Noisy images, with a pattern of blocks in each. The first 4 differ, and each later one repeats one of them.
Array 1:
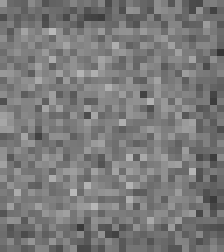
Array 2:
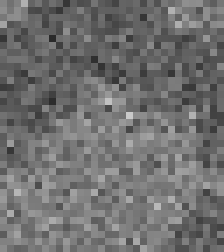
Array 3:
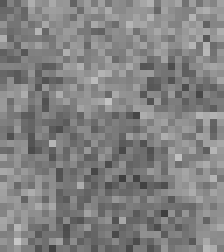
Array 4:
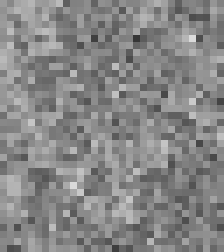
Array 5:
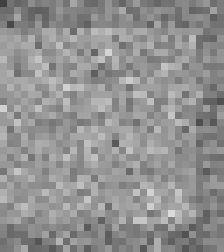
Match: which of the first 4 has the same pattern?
1
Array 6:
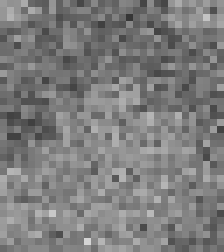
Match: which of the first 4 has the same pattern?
2
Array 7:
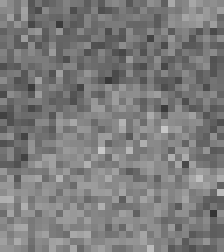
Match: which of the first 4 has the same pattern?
2
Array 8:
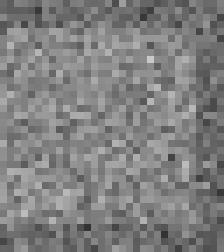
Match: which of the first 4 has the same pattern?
1
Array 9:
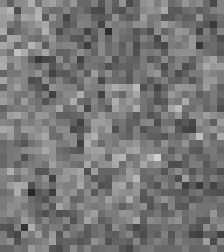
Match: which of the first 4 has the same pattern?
4
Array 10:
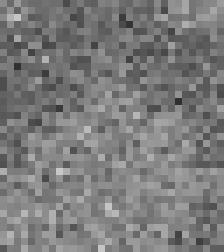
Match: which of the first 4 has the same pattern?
2
